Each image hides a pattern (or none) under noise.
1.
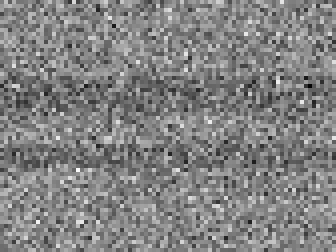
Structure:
bands of rows
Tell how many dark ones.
2
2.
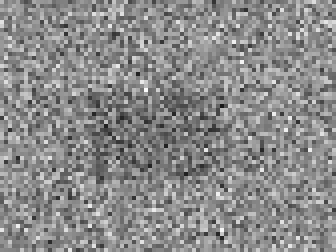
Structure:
one block
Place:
centre
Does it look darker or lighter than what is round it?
darker
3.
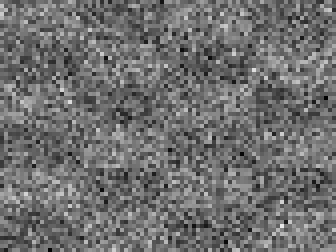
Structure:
a checkerboard
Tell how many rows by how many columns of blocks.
6 by 4
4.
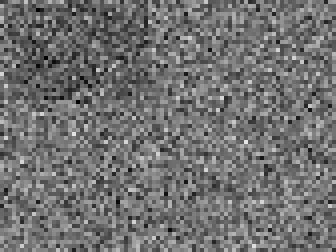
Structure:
one block
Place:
top left
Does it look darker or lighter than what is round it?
darker
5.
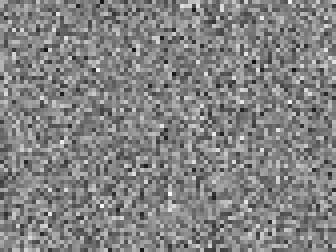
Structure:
only noise
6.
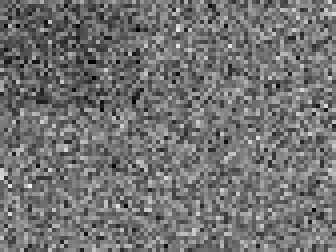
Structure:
one block
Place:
top left
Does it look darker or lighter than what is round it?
darker
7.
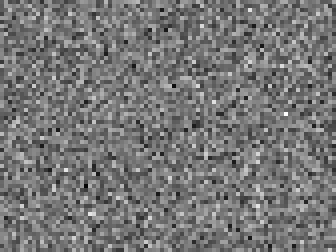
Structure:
only noise
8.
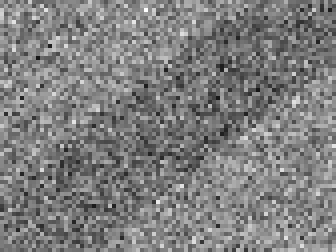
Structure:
a diagonal band
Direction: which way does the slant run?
bottom left to top right
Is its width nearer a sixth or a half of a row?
a half
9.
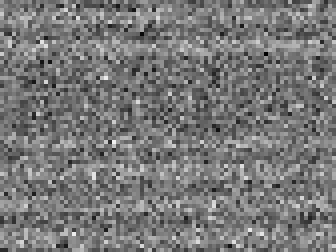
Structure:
bands of rows
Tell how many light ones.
6
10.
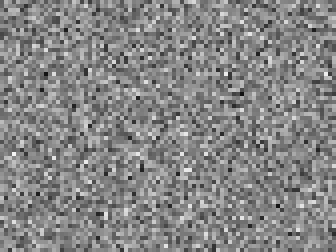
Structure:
only noise
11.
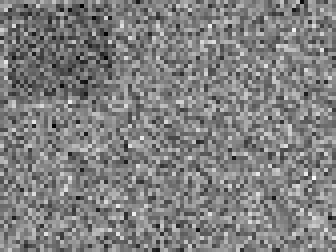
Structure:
one block
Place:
top left
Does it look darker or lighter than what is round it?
darker
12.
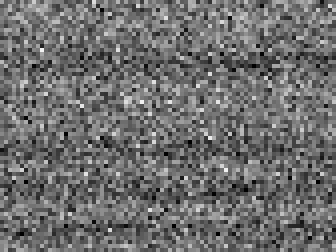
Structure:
bands of rows
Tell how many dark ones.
4
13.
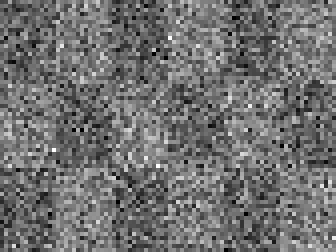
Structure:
a checkerboard
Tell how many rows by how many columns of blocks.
3 by 6
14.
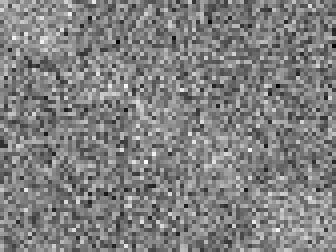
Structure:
blocks along the diagonal
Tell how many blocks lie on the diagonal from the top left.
5
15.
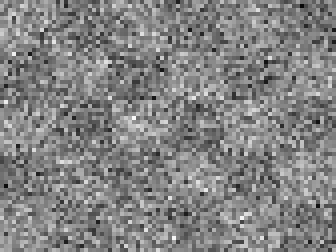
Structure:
a checkerboard
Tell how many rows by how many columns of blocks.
5 by 6
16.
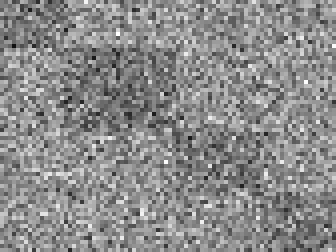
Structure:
blocks along the diagonal
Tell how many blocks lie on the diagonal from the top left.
4
